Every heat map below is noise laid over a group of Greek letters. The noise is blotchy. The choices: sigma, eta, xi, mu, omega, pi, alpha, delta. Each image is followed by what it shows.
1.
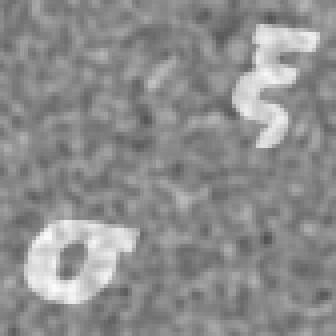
top right: light xi; bottom left: light sigma
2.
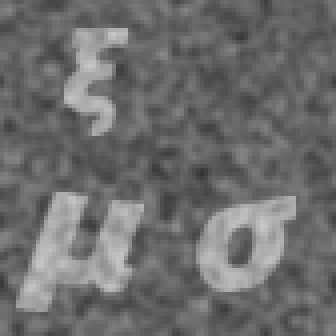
top left: light xi; bottom left: light mu; bottom right: light sigma
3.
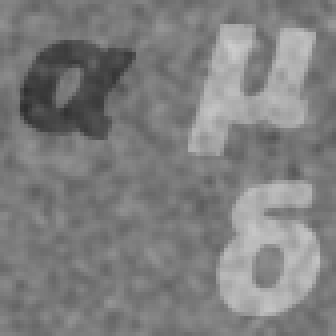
top left: dark alpha; top right: light mu; bottom right: light delta
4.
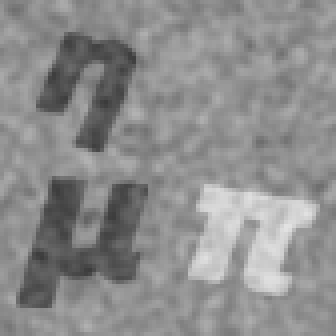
top left: dark eta; bottom left: dark mu; bottom right: light pi
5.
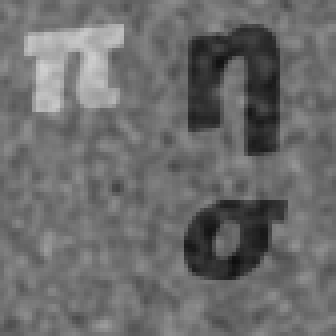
top left: light pi; top right: dark eta; bottom right: dark sigma
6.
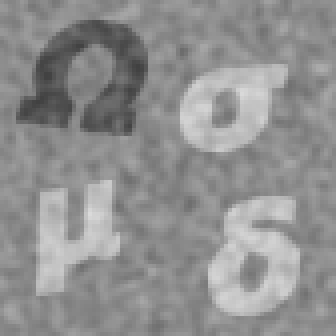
top left: dark omega; top right: light sigma; bottom left: light mu; bottom right: light delta
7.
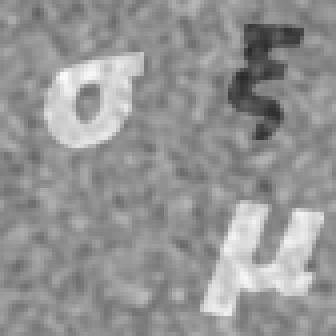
top left: light sigma; top right: dark xi; bottom right: light mu
